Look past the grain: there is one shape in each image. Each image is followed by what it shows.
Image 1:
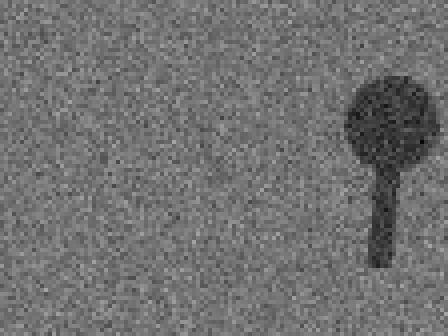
dark lollipop
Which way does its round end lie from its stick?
up
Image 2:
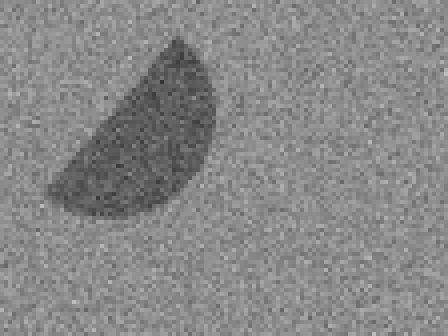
dark half disc
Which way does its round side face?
down and right
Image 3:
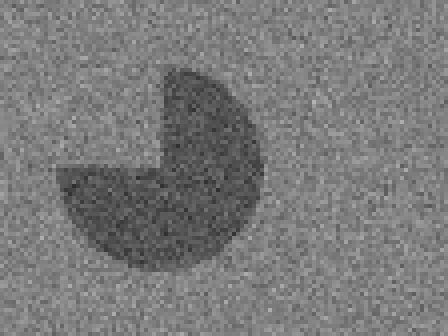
dark disc with a wedge cut out
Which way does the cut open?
up and left
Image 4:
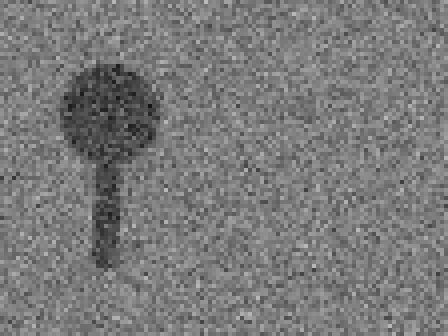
dark lollipop
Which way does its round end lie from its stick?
up
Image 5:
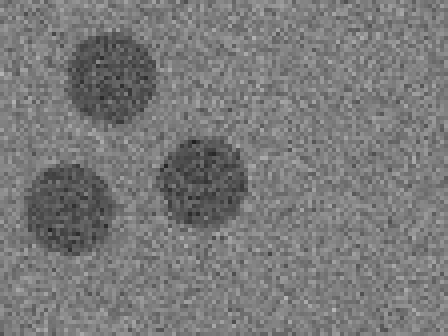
dark three dots
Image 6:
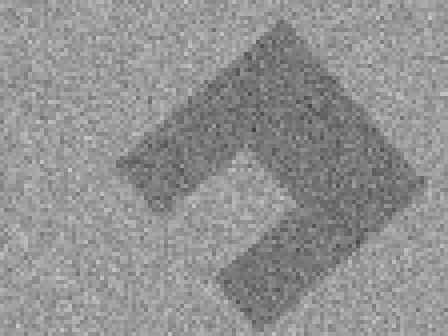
dark square with a notch
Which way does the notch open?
down and left
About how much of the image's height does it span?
nearly all
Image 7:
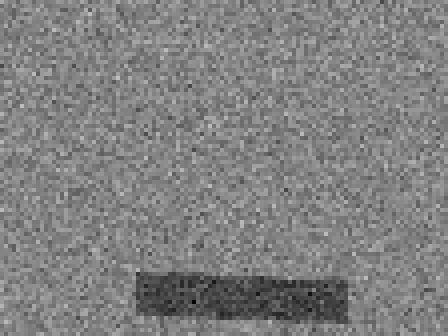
dark bar
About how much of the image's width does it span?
half
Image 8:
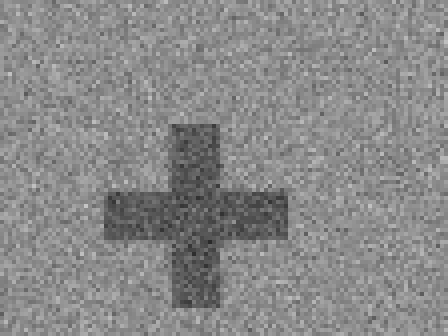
dark cross
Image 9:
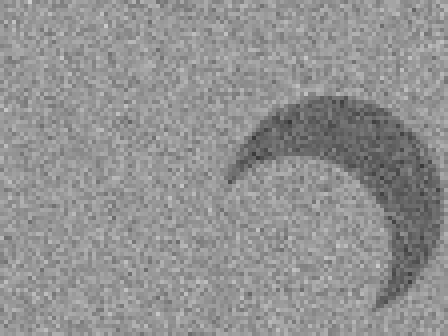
dark crescent
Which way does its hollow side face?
down and left
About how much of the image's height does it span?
two thirds
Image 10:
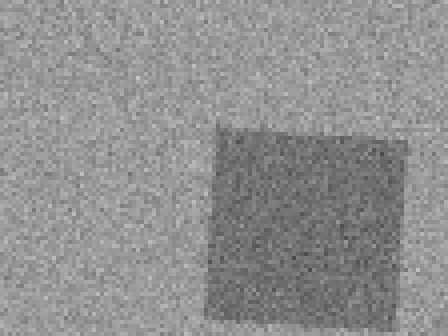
dark square
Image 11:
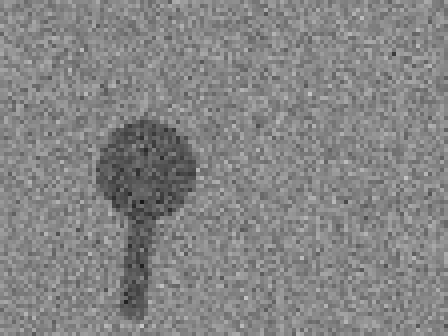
dark lollipop
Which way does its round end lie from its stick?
up
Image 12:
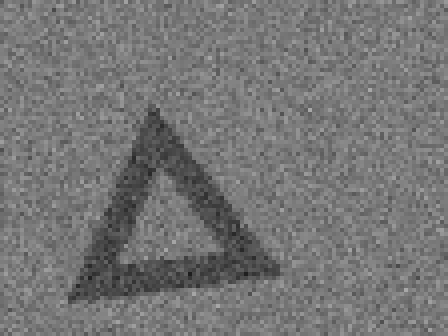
dark triangle frame
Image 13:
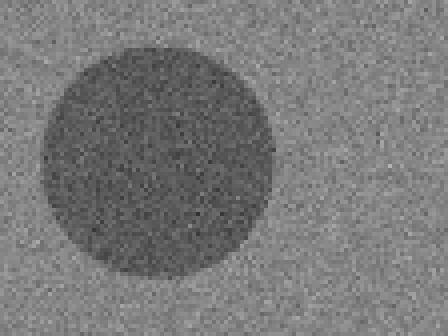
dark disc
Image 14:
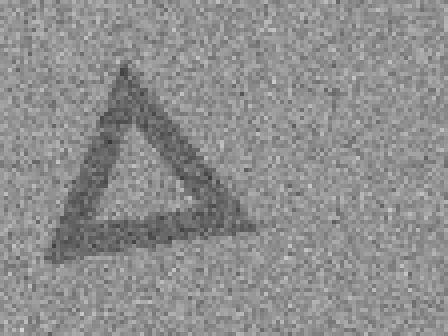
dark triangle frame
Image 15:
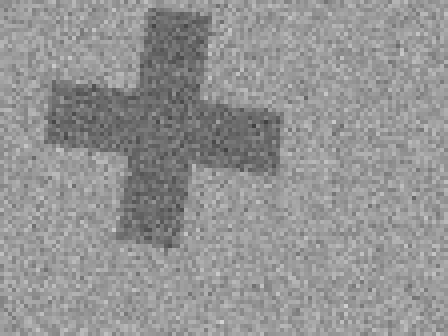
dark cross
